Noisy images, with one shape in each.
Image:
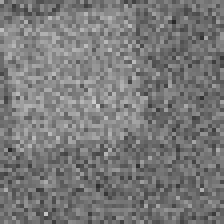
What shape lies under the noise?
square
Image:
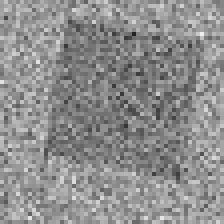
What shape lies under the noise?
square
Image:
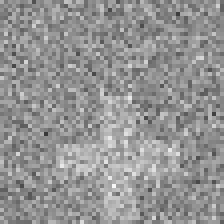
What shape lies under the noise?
cross
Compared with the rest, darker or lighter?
lighter
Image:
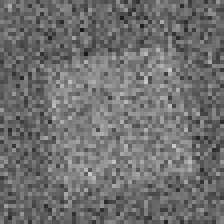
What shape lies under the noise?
square
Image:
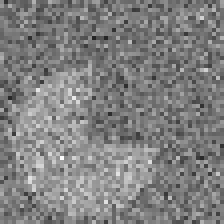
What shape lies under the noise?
disc with a wedge cut out
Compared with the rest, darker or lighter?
lighter
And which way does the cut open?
up and right
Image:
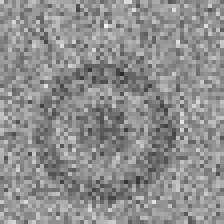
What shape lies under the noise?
bullseye
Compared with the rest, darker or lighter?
darker
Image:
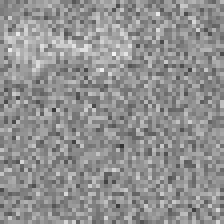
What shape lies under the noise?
dumbbell
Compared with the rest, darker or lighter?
lighter
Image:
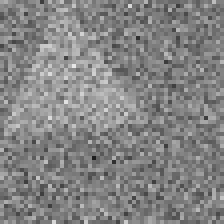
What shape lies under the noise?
triangle
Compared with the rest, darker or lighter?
lighter
